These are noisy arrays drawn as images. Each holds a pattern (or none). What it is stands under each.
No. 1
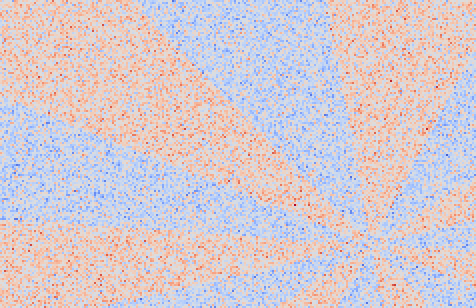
spokes from one point
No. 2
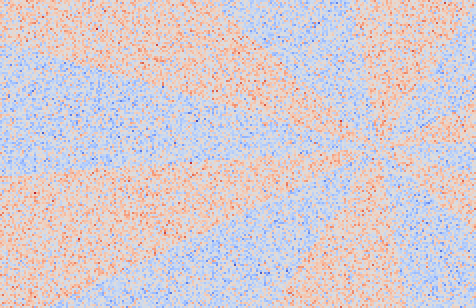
spokes from one point
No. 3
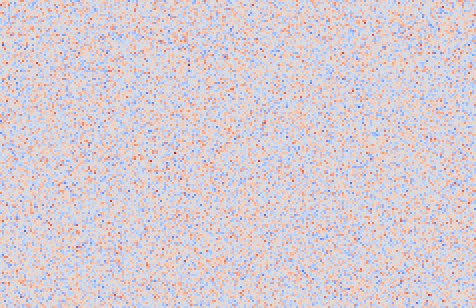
only noise
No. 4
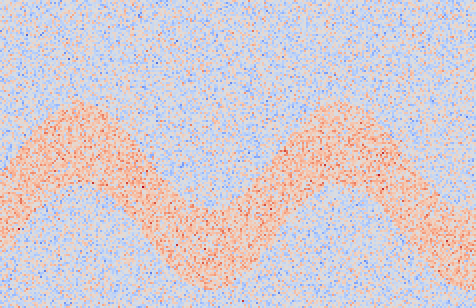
a wavy band
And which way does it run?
left to right
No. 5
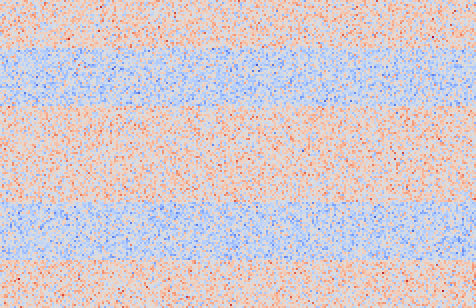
horizontal stripes
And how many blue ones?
2
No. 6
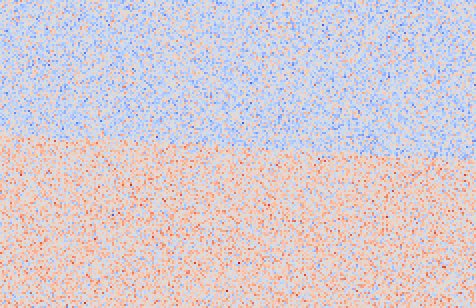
a sharp edge
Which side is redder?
bottom
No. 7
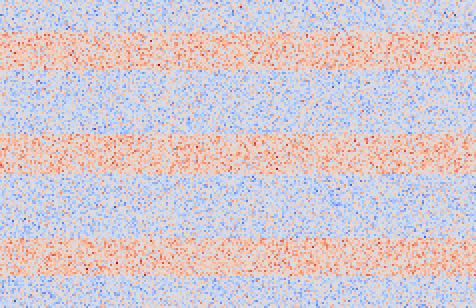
horizontal stripes
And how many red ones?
3
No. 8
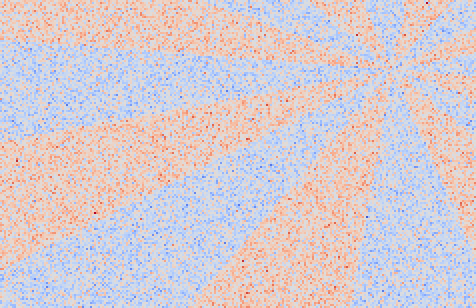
spokes from one point
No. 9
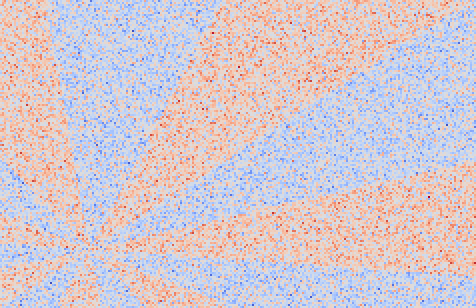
spokes from one point
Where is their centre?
bottom left
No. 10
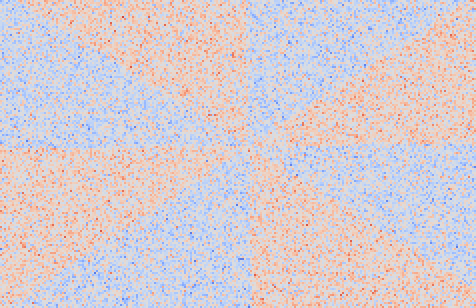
spokes from one point
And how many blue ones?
4
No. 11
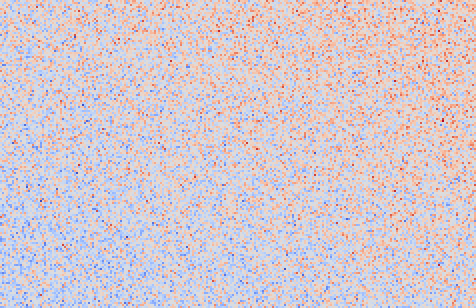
a smooth slope
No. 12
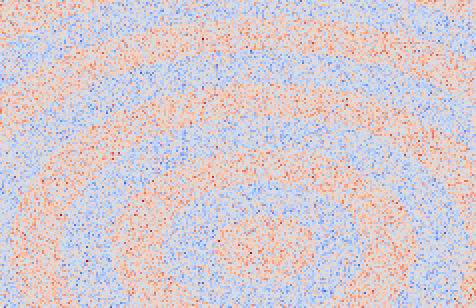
rings round one point
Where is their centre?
bottom middle
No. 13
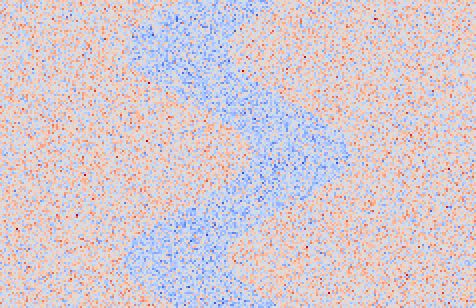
a wavy band
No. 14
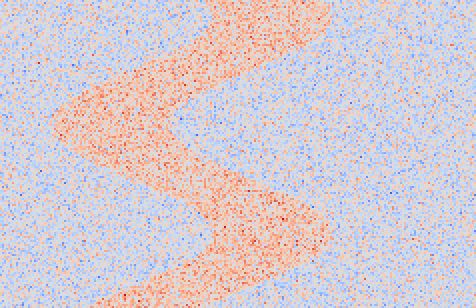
a wavy band
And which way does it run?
top to bottom
